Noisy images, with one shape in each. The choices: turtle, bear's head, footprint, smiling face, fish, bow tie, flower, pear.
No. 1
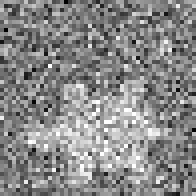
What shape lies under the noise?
turtle
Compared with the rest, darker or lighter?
lighter
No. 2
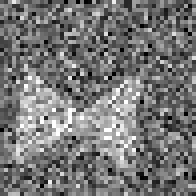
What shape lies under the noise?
bow tie
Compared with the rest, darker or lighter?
lighter
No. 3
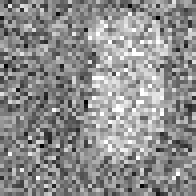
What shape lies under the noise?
footprint
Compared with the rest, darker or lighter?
lighter
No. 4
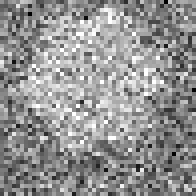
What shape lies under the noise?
flower
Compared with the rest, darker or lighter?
lighter
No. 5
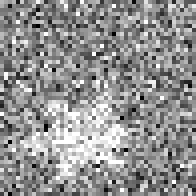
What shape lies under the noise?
turtle
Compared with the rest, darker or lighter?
lighter
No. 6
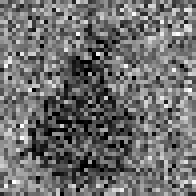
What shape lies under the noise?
pear
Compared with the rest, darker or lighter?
darker
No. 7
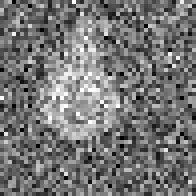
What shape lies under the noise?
pear
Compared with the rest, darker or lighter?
lighter
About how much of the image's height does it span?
two thirds
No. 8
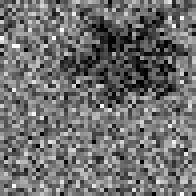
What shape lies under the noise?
turtle
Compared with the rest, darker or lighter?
darker
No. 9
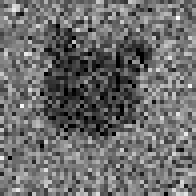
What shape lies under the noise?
bear's head
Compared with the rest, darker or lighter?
darker
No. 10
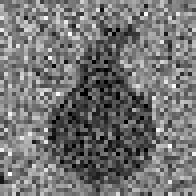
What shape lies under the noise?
pear
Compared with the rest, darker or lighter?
darker
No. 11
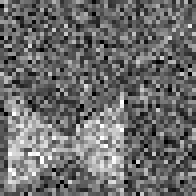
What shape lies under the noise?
bow tie
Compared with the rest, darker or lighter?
lighter
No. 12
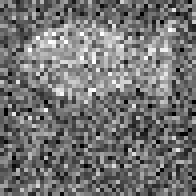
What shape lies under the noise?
fish
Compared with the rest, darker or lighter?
lighter
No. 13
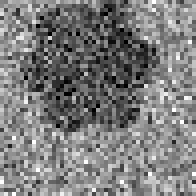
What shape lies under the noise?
flower
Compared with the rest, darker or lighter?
darker
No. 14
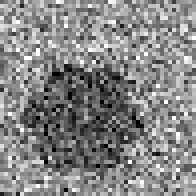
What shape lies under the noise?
flower
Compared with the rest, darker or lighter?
darker
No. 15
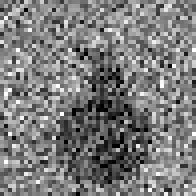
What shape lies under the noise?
pear
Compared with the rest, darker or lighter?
darker
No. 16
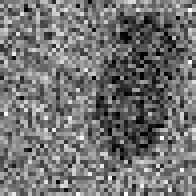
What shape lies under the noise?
footprint
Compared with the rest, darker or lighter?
darker
